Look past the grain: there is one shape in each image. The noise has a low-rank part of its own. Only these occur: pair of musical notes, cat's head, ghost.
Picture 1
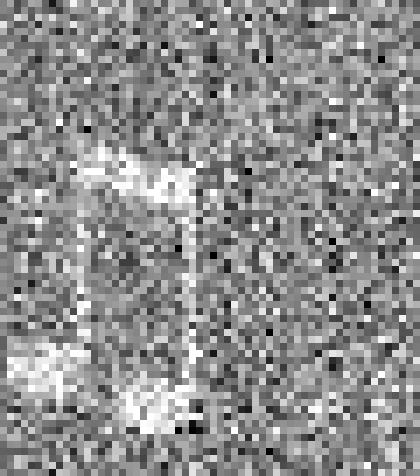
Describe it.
light pair of musical notes
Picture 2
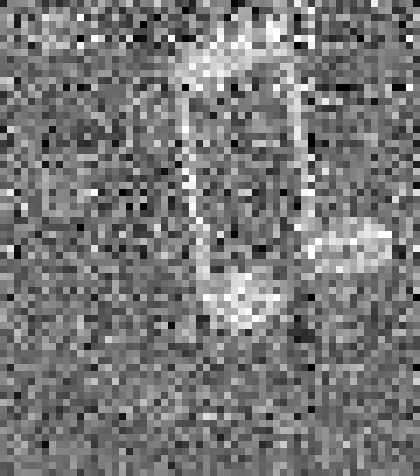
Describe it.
light pair of musical notes
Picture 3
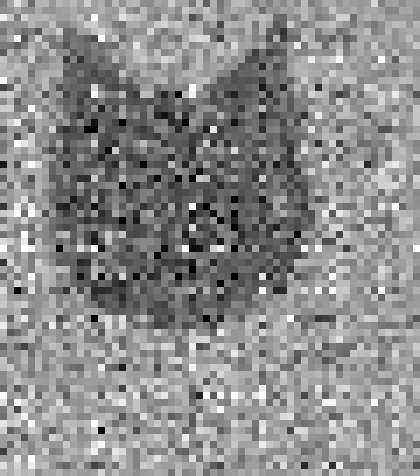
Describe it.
dark cat's head
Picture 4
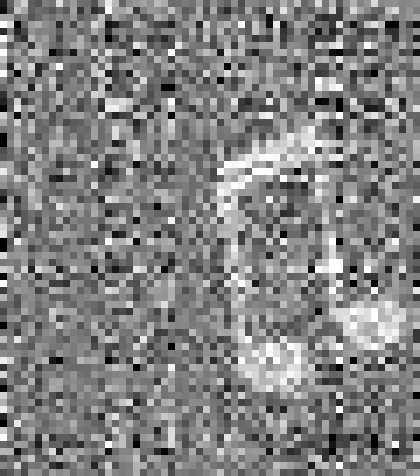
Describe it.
light pair of musical notes
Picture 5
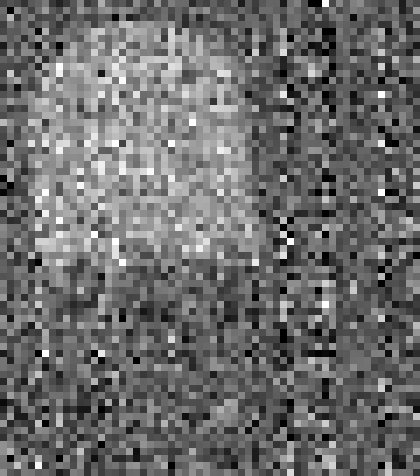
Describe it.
light ghost
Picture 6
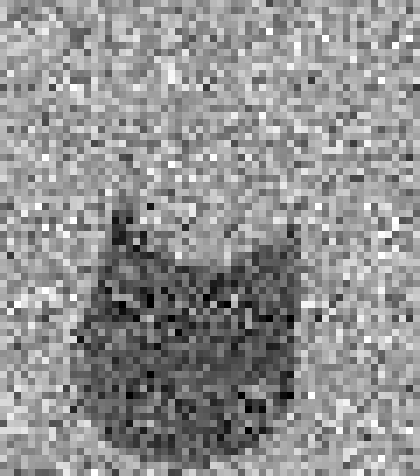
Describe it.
dark cat's head
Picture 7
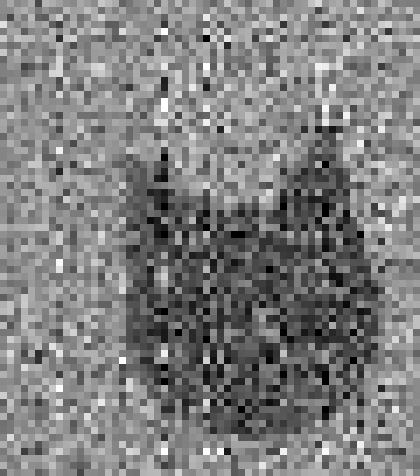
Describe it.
dark cat's head
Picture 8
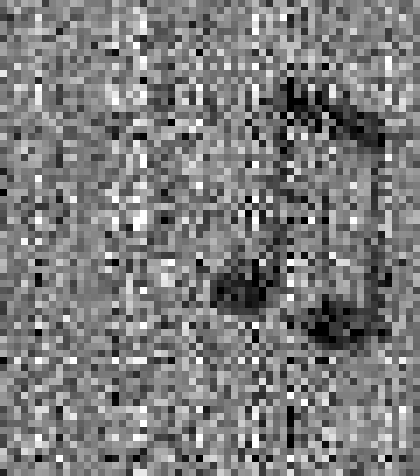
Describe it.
dark pair of musical notes
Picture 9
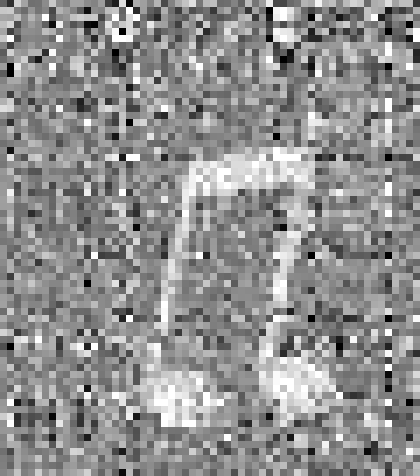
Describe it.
light pair of musical notes
